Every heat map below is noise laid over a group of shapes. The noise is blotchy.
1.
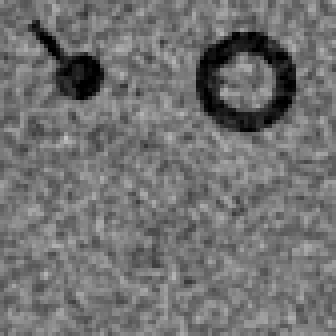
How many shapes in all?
2
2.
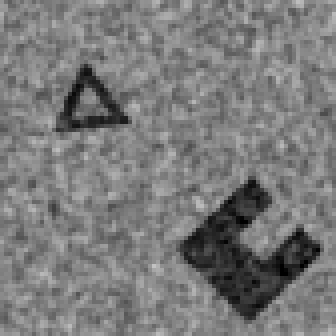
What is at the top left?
triangle frame
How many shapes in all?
2
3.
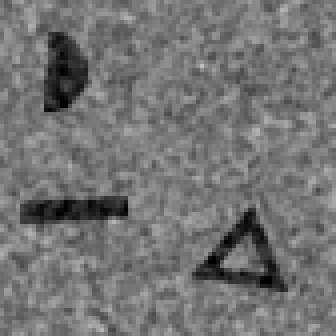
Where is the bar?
bottom left
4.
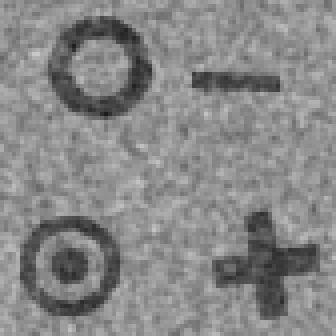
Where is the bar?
top right
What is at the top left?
ring
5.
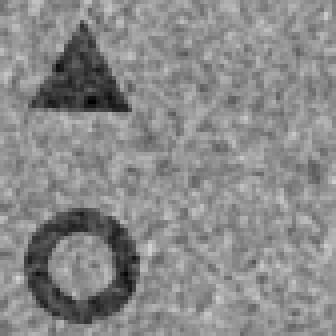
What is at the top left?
triangle
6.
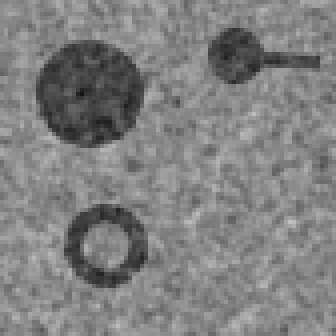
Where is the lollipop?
top right
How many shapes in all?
3
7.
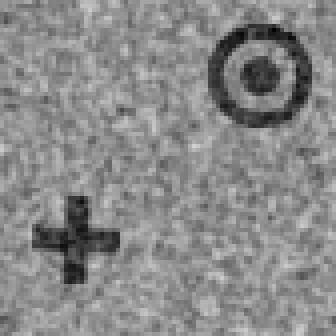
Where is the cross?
bottom left
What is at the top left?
nothing
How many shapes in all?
2
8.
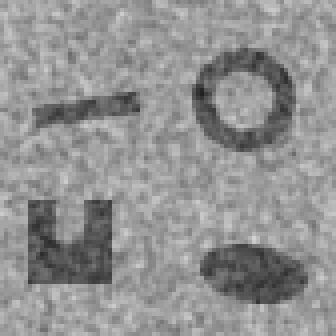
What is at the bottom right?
ellipse
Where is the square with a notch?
bottom left
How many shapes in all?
4
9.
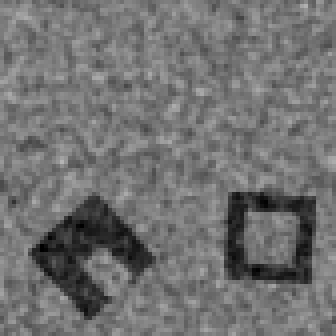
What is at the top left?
nothing
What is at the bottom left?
square with a notch
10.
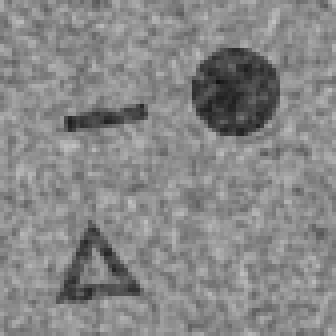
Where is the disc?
top right
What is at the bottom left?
triangle frame
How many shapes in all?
3
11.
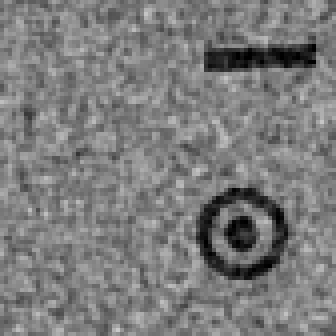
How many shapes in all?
2
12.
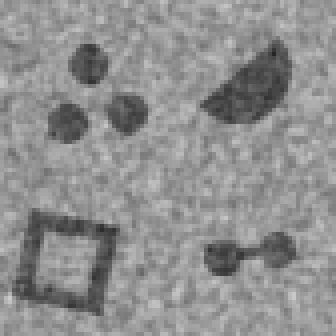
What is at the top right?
half disc
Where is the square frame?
bottom left
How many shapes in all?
4
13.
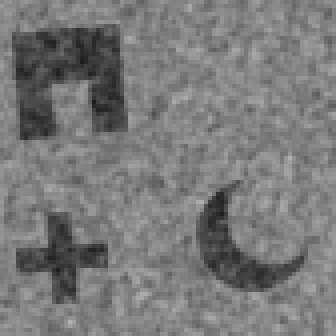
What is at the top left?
square with a notch
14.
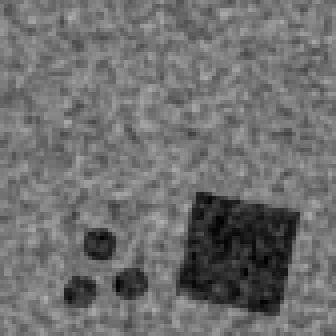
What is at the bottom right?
square
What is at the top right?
nothing
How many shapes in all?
2
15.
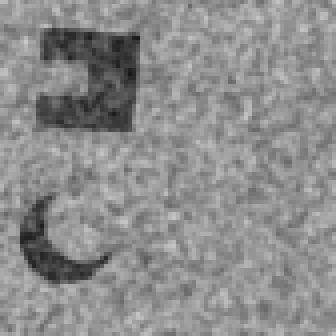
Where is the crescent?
bottom left
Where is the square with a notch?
top left
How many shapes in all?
2
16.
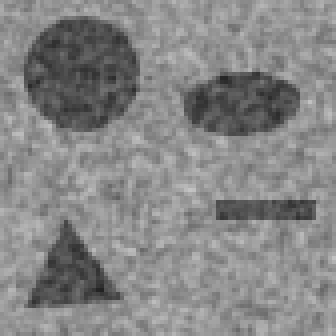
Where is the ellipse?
top right
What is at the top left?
disc
